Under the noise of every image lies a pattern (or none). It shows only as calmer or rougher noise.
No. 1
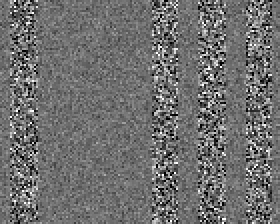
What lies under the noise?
bands of columns
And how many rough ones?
4
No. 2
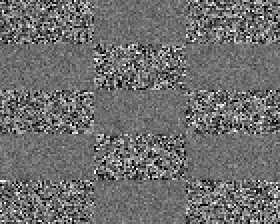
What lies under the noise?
a checkerboard
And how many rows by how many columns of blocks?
5 by 3
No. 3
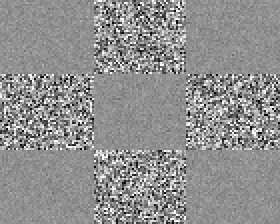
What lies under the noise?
a checkerboard
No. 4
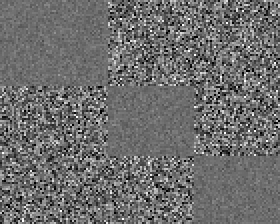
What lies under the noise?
blocks along the diagonal
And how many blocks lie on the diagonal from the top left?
3
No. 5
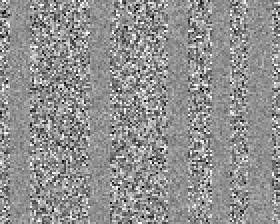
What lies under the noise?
bands of columns
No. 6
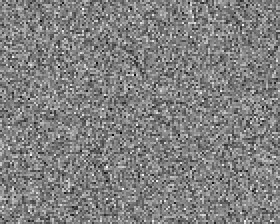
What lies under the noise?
only noise
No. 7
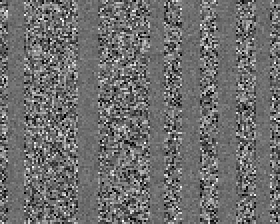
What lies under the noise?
bands of columns
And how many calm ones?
6
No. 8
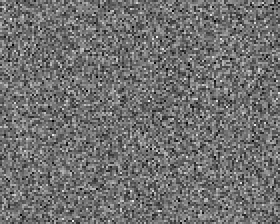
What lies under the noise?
only noise
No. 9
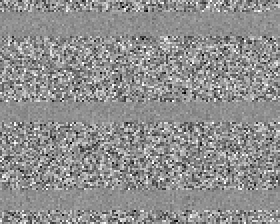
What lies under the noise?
bands of rows
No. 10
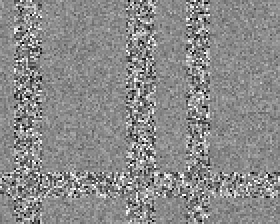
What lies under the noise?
bands of rows crossing bands of columns
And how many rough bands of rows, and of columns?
1 and 3
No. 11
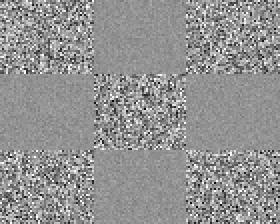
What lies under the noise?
a checkerboard
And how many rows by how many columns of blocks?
3 by 3
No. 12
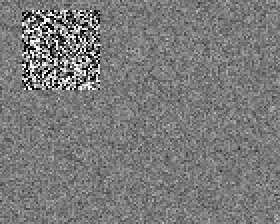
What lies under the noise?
one block
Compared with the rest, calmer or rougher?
rougher
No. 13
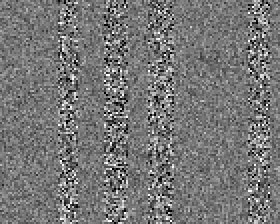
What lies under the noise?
bands of columns
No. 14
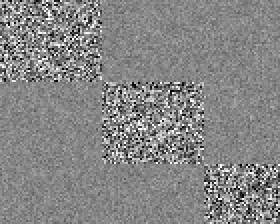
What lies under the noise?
blocks along the diagonal
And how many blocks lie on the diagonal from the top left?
3
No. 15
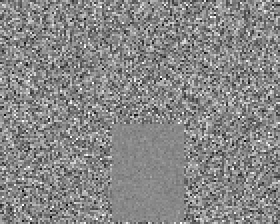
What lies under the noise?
one block
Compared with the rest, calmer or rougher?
calmer
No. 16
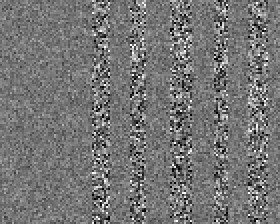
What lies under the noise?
bands of columns
